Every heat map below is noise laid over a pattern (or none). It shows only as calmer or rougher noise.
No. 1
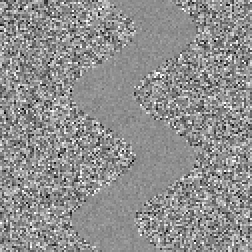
a wavy band
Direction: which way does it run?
top to bottom
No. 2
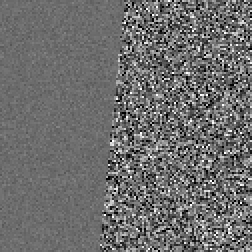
a sharp edge
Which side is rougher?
right
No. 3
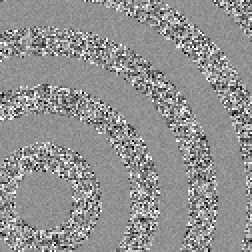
rings round one point
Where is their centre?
bottom left
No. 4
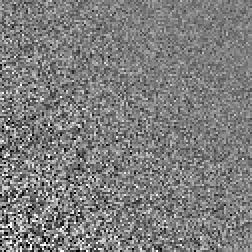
a smooth slope
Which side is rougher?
bottom left
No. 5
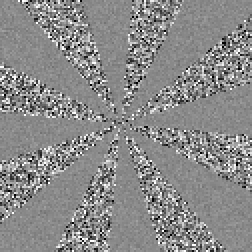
spokes from one point
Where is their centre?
centre
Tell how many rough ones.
8
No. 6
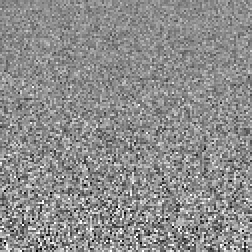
a smooth slope
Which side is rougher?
bottom
